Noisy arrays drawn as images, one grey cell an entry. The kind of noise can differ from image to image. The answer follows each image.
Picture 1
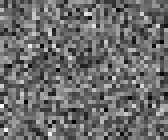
independent entries
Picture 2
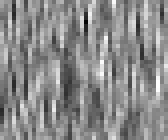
streaked along the columns
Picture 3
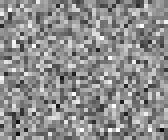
independent entries
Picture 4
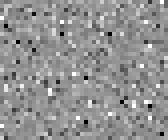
heavy tails
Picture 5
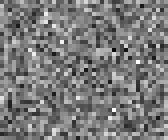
independent entries
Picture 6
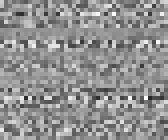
rows of uneven size
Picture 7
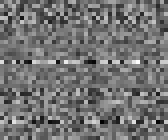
rows of uneven size
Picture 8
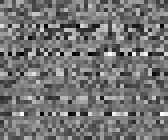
rows of uneven size
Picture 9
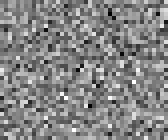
independent entries
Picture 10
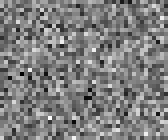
independent entries
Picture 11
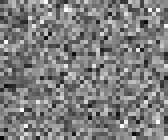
independent entries
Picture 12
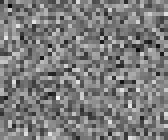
independent entries
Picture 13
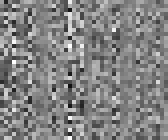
columns of uneven size
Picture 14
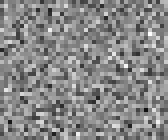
independent entries
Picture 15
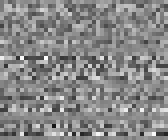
rows of uneven size
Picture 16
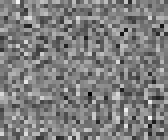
low rank plus noise
